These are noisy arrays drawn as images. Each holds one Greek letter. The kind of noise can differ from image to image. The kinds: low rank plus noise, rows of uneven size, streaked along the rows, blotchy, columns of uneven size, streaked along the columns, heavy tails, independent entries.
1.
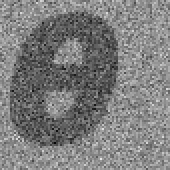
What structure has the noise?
independent entries
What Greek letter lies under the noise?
theta
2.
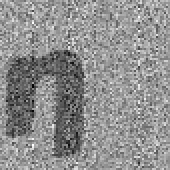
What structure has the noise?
columns of uneven size
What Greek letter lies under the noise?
eta
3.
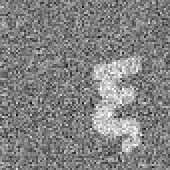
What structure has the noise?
low rank plus noise
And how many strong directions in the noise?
two
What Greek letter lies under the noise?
xi
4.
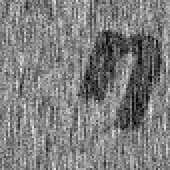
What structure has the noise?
streaked along the columns
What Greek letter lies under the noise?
eta
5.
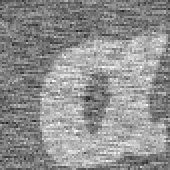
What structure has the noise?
streaked along the rows
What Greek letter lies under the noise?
alpha
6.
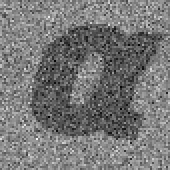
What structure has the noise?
independent entries
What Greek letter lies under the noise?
alpha
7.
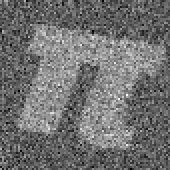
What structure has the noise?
low rank plus noise
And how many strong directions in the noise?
three or four
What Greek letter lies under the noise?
pi
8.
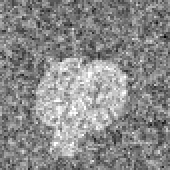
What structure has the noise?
blotchy
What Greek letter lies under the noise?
phi
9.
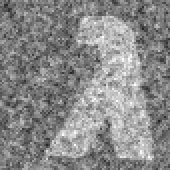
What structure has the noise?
blotchy
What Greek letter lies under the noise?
lambda
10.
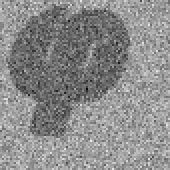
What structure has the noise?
independent entries
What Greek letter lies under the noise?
phi
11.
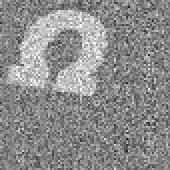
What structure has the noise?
columns of uneven size
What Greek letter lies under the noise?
omega
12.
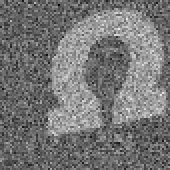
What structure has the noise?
low rank plus noise
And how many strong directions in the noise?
two
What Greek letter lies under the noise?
omega
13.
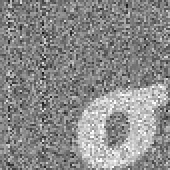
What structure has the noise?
columns of uneven size
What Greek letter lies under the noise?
sigma
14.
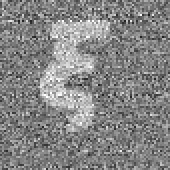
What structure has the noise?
rows of uneven size
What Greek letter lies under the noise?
xi
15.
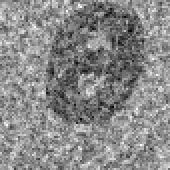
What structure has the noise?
blotchy
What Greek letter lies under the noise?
theta
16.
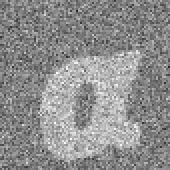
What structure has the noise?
independent entries
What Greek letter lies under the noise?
alpha
